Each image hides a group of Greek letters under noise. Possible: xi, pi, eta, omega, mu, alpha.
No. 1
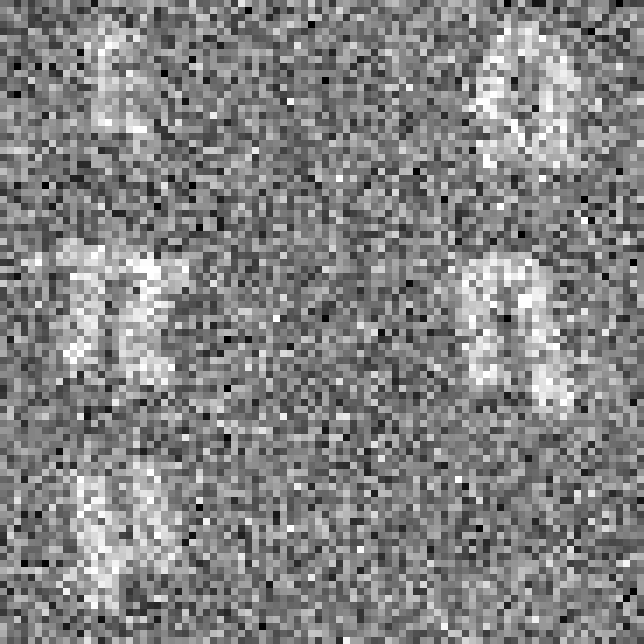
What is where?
top left: xi; top right: omega; middle left: pi; middle right: eta; bottom left: mu
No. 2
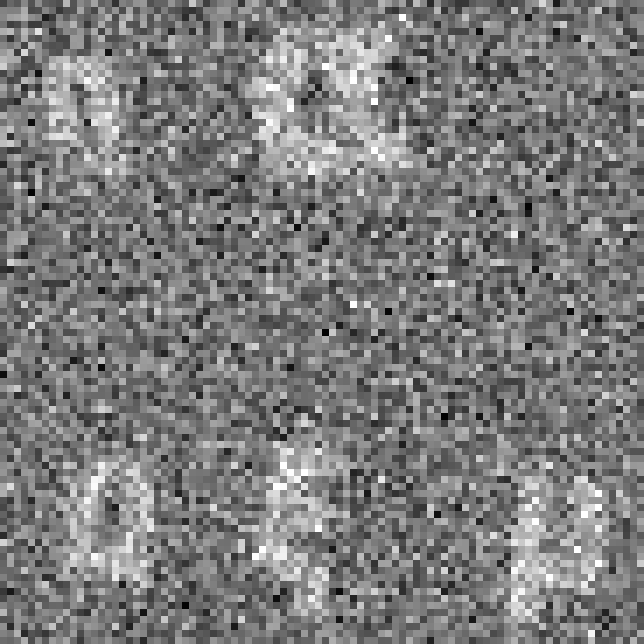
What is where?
top left: eta; top middle: alpha; bottom left: omega; bottom middle: xi; bottom right: mu
